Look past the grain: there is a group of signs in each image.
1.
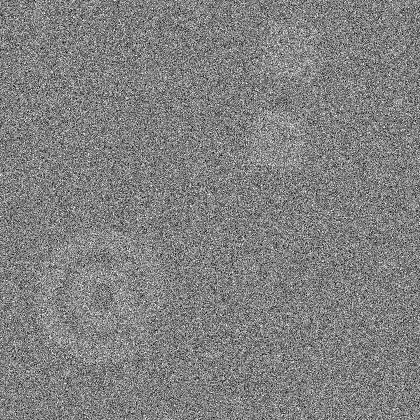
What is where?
top right: colon; bottom left: at sign
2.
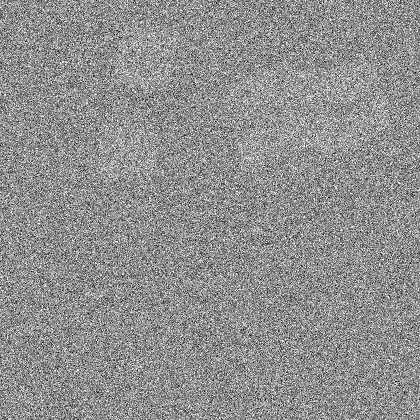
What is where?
top left: colon; top right: approximately sign
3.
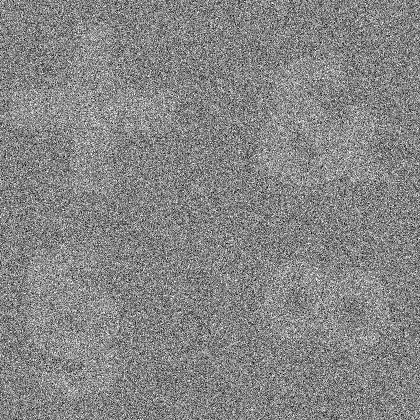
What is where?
top left: plus sign; top right: ampersand; bottom left: section sign; bottom right: infinity sign
